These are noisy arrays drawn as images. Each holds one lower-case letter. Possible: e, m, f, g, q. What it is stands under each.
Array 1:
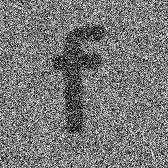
f
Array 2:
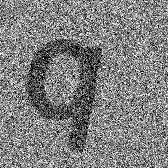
q
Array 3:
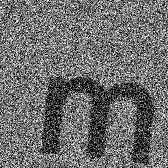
m
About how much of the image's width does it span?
two thirds
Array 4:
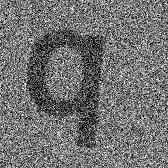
q
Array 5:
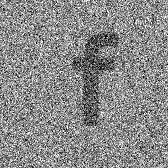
f
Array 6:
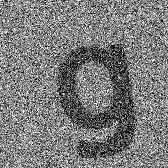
g
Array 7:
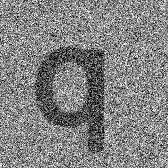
q
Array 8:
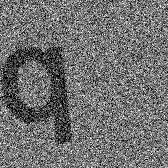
q
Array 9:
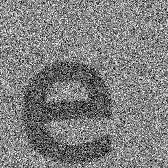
e
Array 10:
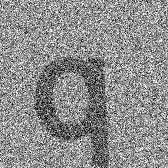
q
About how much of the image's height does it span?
two thirds
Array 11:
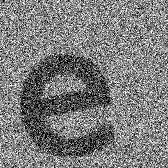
e
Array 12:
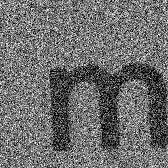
m
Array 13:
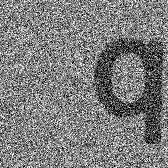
q
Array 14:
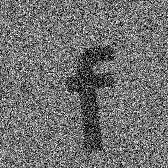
f
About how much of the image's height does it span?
two thirds
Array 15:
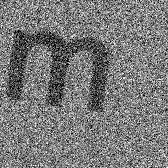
m
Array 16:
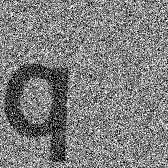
q
